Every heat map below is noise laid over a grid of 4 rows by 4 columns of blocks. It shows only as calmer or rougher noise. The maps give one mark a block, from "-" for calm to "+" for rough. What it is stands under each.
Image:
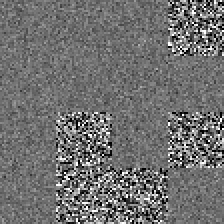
- - - +
- - - -
- + - +
- + + -
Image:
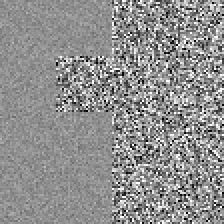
- - + +
- + + +
- - + +
- - + +
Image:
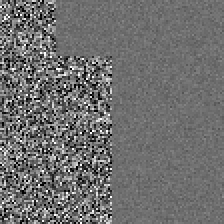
+ - - -
+ + - -
+ + - -
+ + - -
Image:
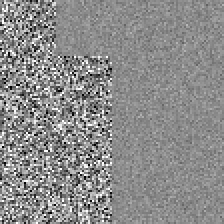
+ - - -
+ + - -
+ + - -
+ + - -
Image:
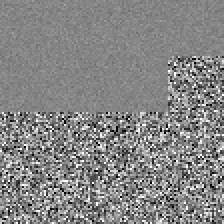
- - - -
- - - +
+ + + +
+ + + +
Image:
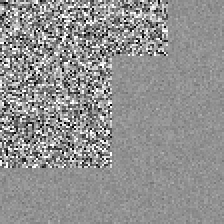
+ + + -
+ + - -
+ + - -
- - - -
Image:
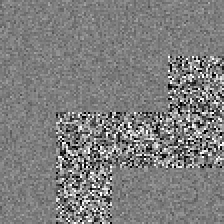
- - - -
- - - +
- + + +
- + - -
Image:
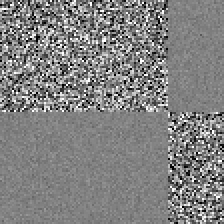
+ + + -
+ + + -
- - - +
- - - +
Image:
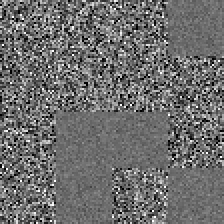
+ + + -
+ + + +
+ - - +
+ - + -
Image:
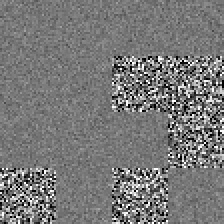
- - - -
- - + +
- - - +
+ - + -
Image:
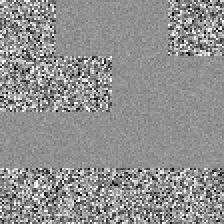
+ - - +
+ + - -
- - - -
+ + + +
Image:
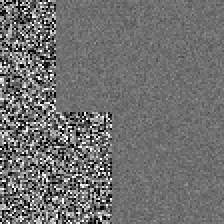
+ - - -
+ - - -
+ + - -
+ + - -
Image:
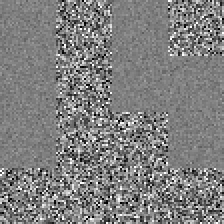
- + - +
- + - -
- + + -
+ + + +
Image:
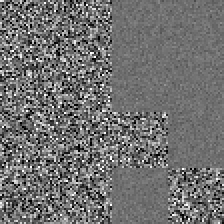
+ + - -
+ + - -
+ + + -
+ + - +
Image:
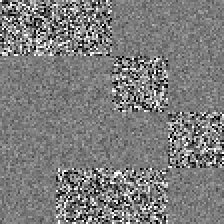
+ + - -
- - + -
- - - +
- + + -
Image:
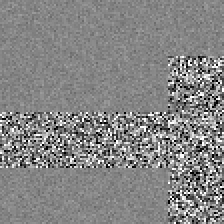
- - - -
- - - +
+ + + +
- - - +
